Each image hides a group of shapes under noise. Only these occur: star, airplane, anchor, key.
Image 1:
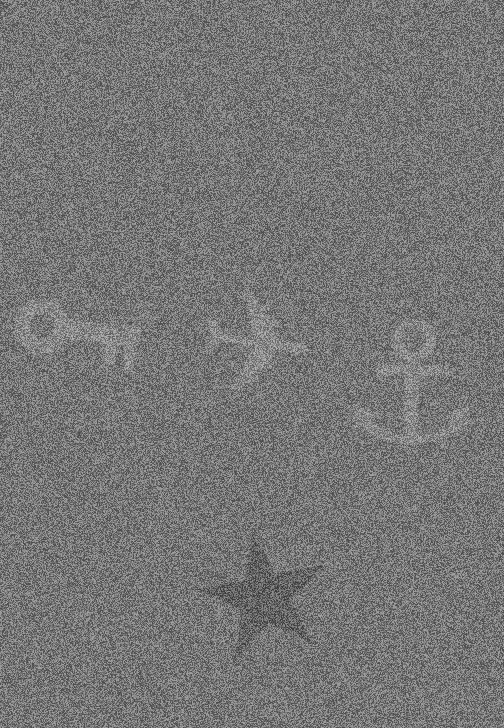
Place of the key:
middle left
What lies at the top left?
nothing
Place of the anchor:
middle right
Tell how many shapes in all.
4
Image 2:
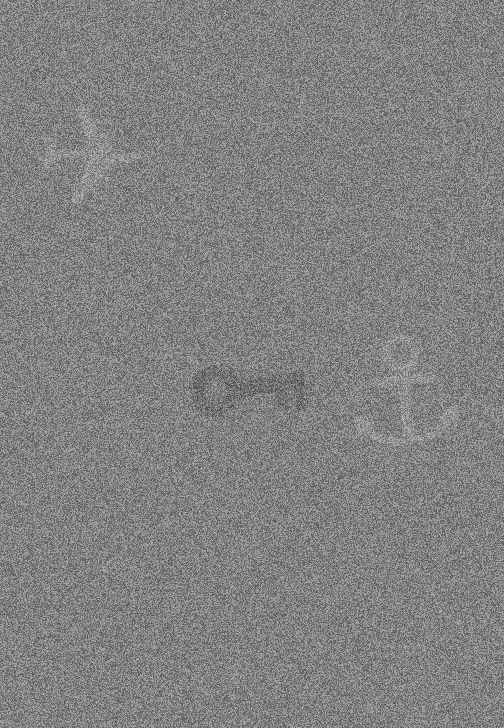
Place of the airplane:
top left
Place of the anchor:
middle right
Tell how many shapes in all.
3
